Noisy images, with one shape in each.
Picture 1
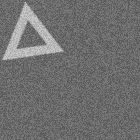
light triangle frame, top left
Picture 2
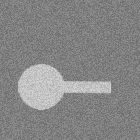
light lollipop
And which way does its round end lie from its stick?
left
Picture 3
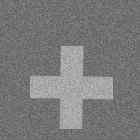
light cross
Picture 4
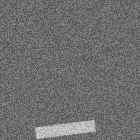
light bar, bottom middle
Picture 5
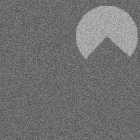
light disc with a wedge cut out, top right
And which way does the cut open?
down
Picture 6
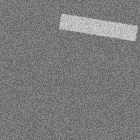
light bar
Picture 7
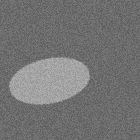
light ellipse
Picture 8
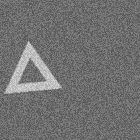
light triangle frame, middle left
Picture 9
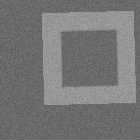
light square frame
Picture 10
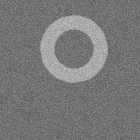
light ring
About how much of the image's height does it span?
half
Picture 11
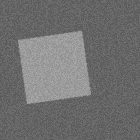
light square
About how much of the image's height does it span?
half
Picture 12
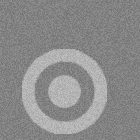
light bullseye
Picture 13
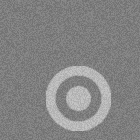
light bullseye
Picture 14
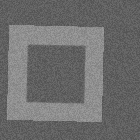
light square frame
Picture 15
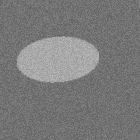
light ellipse
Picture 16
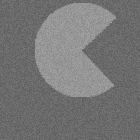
light disc with a wedge cut out
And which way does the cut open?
right
